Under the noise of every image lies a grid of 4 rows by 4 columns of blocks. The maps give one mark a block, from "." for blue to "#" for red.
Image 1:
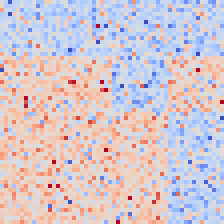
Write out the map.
. . . .
# # . #
# # # .
# # # .
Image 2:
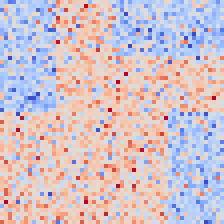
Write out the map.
. # . .
. # # #
# # # .
# # # .
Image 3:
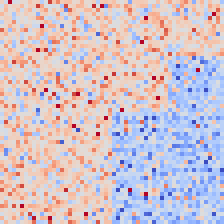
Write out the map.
# # # #
# # # .
# # . .
# # . .
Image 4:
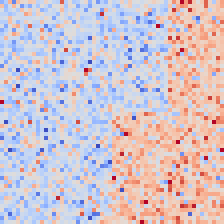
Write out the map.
. . . #
. . . #
. . # #
. . # #
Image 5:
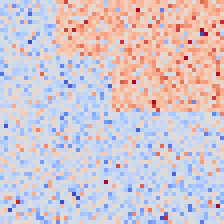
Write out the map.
. # # #
. . # #
. . . .
. . . .
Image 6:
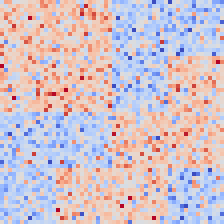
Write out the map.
# # . .
# # . #
. . # #
. # # .
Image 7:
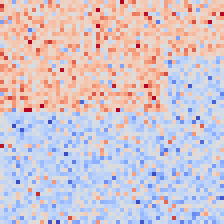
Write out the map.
# # # #
# # # .
. . . .
. . . .
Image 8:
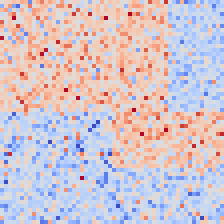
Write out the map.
# # # .
# # # .
. . # #
. . . .
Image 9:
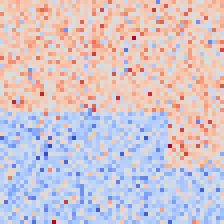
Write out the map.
# # # #
# # # #
. . . #
. . . .
